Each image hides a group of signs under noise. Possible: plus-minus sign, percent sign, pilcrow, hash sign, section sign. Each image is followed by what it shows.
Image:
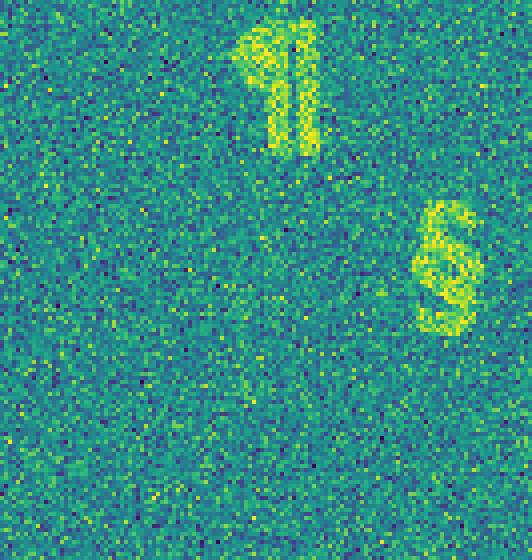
top middle: pilcrow; middle right: section sign
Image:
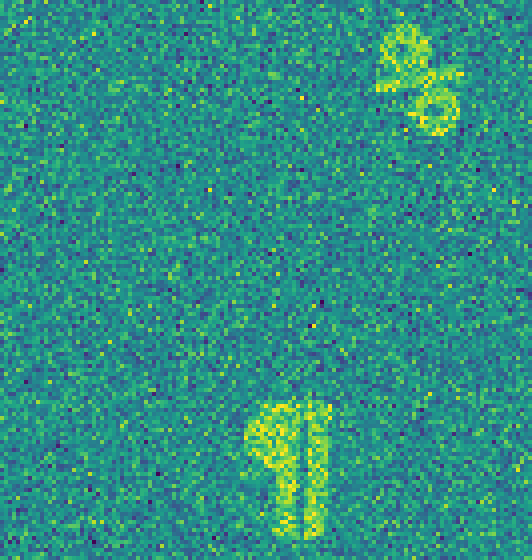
top right: percent sign; bottom middle: pilcrow
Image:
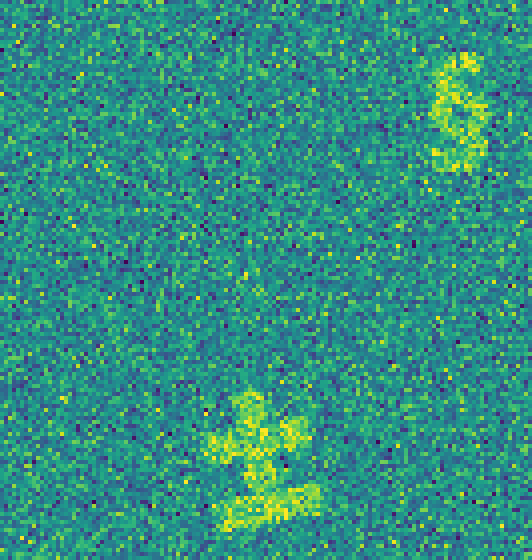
top right: section sign; bottom middle: plus-minus sign
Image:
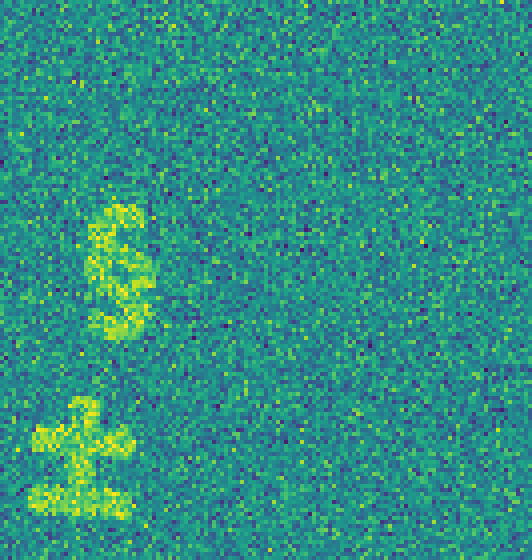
middle left: section sign; bottom left: plus-minus sign
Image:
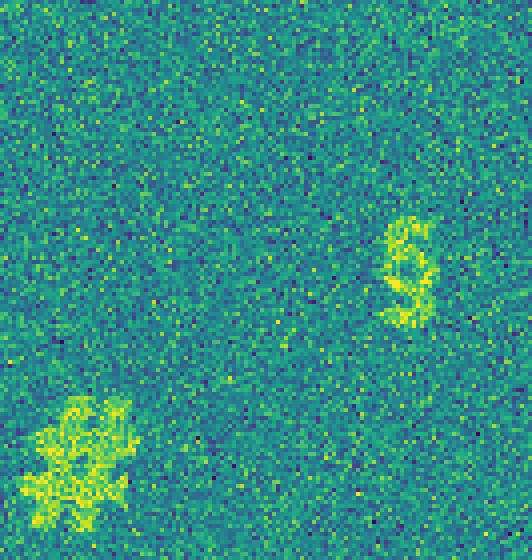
middle right: section sign; bottom left: hash sign
